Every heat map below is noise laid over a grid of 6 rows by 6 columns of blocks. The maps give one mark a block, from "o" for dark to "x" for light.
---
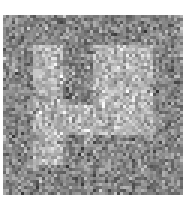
o o o o o o
o x o x x o
o x o x x o
o x x x x o
o x o o o o
o o o o o o
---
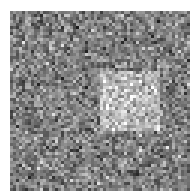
o o o o o o
o o o o o o
o o o x x o
o o o x x o
o o o o o o
o o o o o o
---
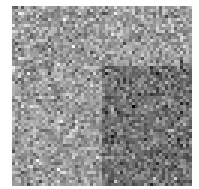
x x x x x x
x x x x x x
x x x o o o
x x x o o o
x x x o o o
x x x o o o
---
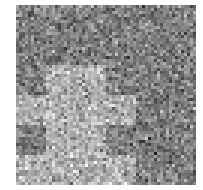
o o o o o o
o o o o o o
o x x o o o
x x x x o o
o x x o o o
x x x x o o
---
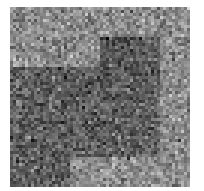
x x x x x x
x x x o o x
o o o o o x
o o o o o x
o o o o o x
o o x x x x
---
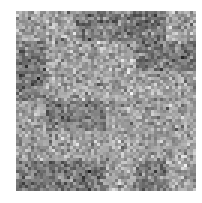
x x o o o x
o x x x o o
o x x x x x
x o o x x x
x x x x x x
o o o x o x
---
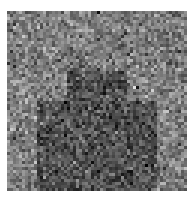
x x x x x x
x x x x x x
x x o o x x
x o o o o x
x o o o o x
x o o o o x
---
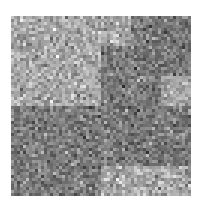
x x x x o o
x x x o o o
x x x o o x
o o o o o o
o o o o o o
o o o x x x
